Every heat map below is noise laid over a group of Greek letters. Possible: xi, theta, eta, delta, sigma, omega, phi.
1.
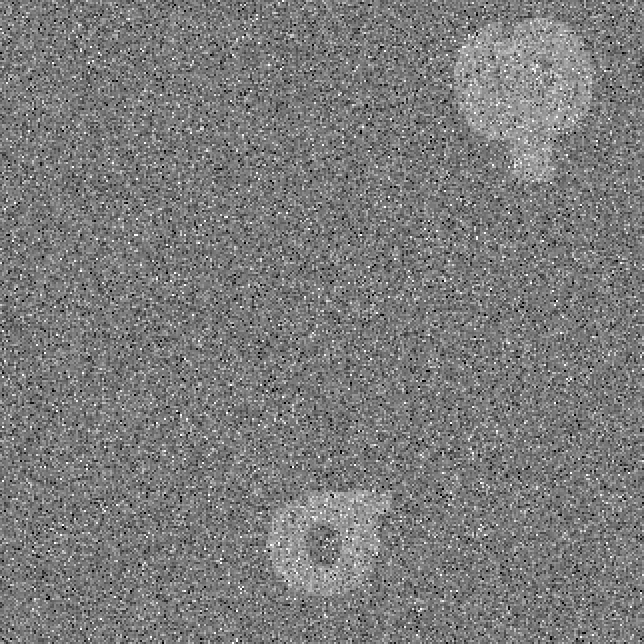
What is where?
top right: light phi; bottom middle: light sigma
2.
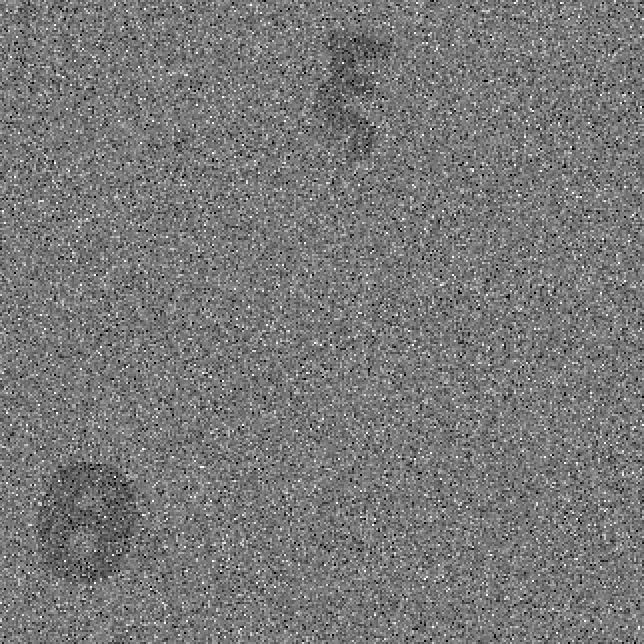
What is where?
top middle: dark xi; bottom left: dark theta
